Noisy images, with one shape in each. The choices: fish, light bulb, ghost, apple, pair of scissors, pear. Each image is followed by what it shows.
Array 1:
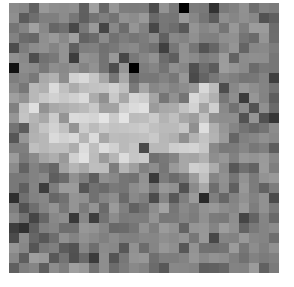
fish
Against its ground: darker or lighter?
lighter
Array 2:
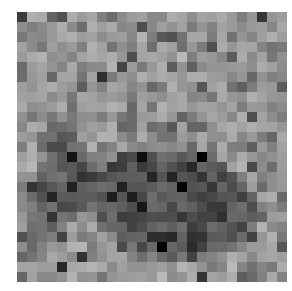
fish
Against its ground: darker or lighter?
darker
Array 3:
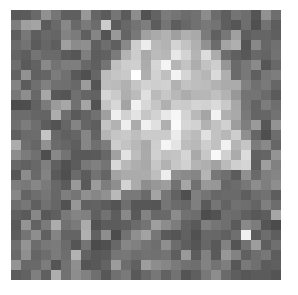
ghost
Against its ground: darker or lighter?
lighter
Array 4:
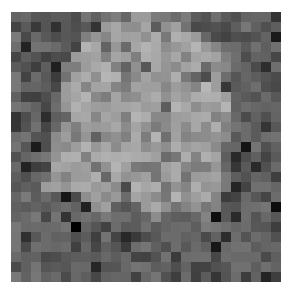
ghost
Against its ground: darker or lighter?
lighter
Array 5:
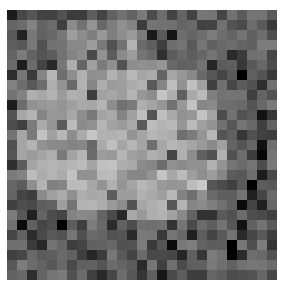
apple
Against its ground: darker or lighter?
lighter
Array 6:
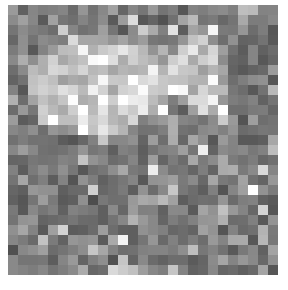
fish
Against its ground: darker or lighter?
lighter
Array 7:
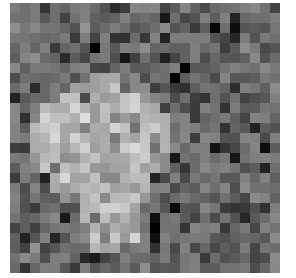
light bulb
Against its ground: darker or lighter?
lighter
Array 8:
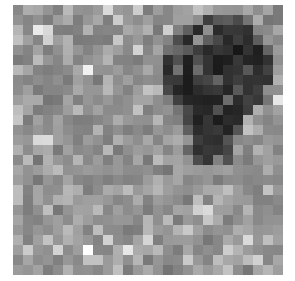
light bulb
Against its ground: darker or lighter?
darker
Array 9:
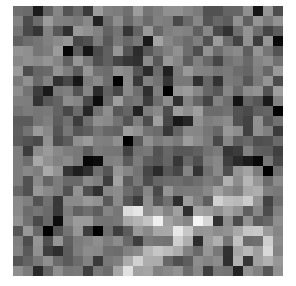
pair of scissors
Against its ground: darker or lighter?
lighter
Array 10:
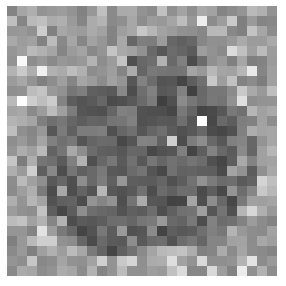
apple
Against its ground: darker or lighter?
darker
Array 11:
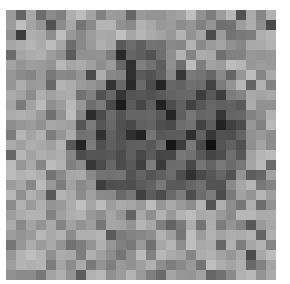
apple
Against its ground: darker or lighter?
darker
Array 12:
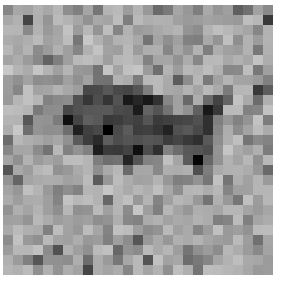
fish
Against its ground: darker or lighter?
darker
